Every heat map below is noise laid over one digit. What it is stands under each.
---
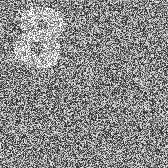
8
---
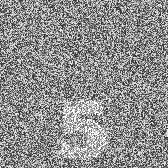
5
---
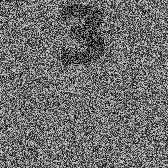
3
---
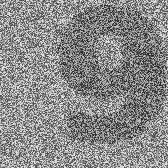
9
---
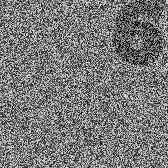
6
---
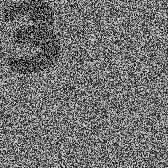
3
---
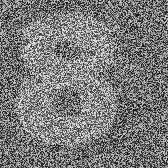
8
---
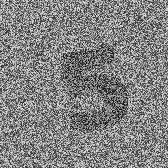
5
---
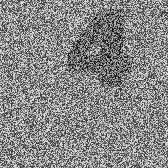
4
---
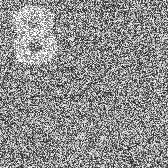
8
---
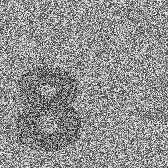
8
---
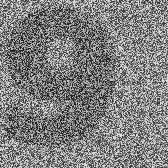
9
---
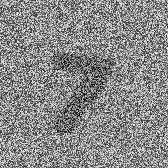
7
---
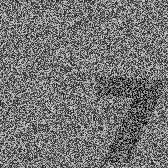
7
